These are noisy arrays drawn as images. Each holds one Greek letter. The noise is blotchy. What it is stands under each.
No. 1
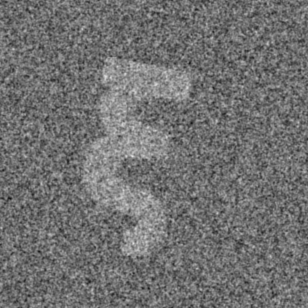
xi
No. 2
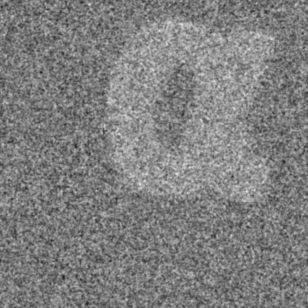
alpha
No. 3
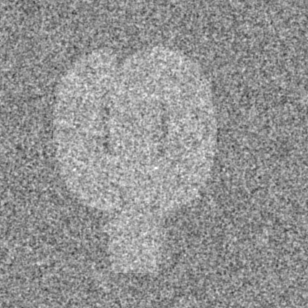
phi
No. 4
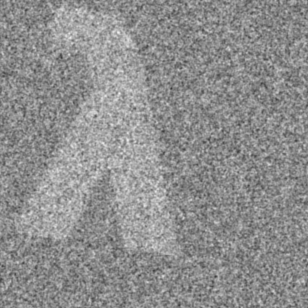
lambda
